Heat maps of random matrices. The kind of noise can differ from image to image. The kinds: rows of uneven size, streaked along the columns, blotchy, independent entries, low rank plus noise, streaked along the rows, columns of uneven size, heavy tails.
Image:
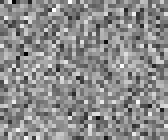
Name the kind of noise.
independent entries
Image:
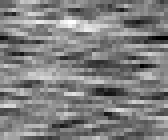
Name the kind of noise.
streaked along the rows
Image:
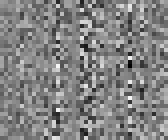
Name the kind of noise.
columns of uneven size
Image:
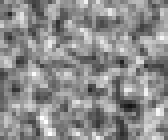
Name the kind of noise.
blotchy
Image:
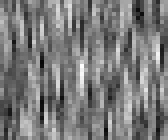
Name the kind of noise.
streaked along the columns
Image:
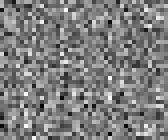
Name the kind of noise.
low rank plus noise
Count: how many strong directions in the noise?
five to eight
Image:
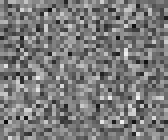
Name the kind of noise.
low rank plus noise
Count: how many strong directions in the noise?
five to eight
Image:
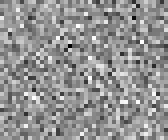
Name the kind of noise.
independent entries
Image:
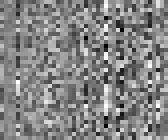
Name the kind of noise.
columns of uneven size
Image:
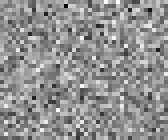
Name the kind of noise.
independent entries
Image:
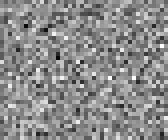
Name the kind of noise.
independent entries
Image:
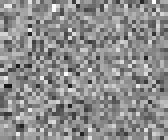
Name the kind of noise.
low rank plus noise
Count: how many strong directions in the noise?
five to eight
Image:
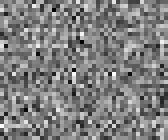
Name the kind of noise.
low rank plus noise
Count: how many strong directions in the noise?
five to eight
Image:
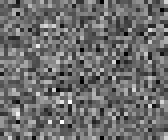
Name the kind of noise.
low rank plus noise
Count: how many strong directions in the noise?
five to eight
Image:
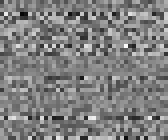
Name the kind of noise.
rows of uneven size
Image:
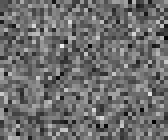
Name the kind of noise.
independent entries
